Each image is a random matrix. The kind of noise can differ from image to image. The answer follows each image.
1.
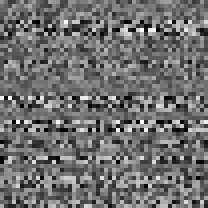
rows of uneven size
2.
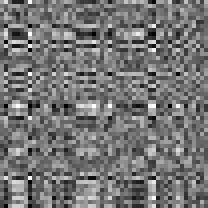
low rank plus noise
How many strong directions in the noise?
one
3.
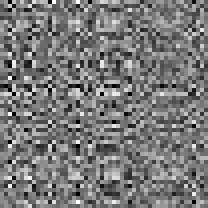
low rank plus noise
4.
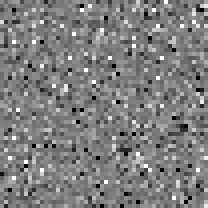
heavy tails
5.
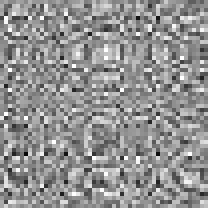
low rank plus noise
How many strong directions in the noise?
two
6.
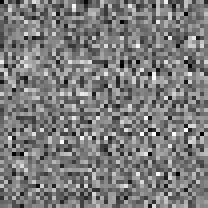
low rank plus noise
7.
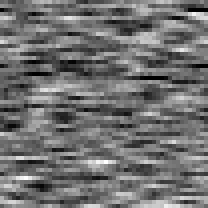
streaked along the rows
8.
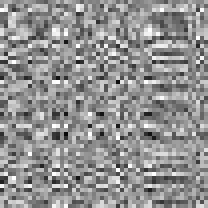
low rank plus noise
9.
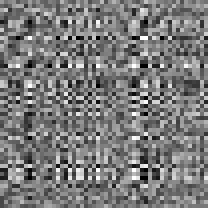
low rank plus noise
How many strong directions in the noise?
one
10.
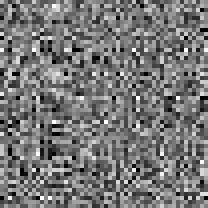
low rank plus noise
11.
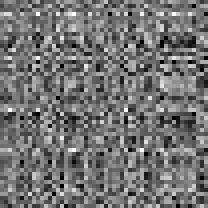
low rank plus noise
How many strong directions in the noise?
two
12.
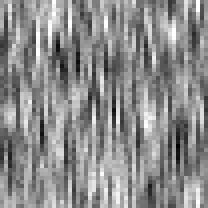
streaked along the columns
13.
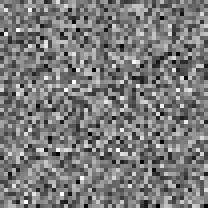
independent entries
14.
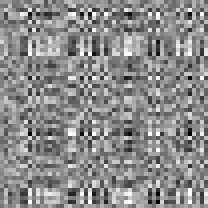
low rank plus noise
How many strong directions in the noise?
one
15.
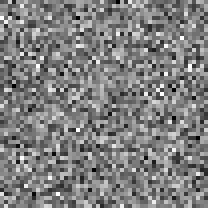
independent entries
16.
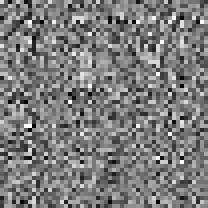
low rank plus noise
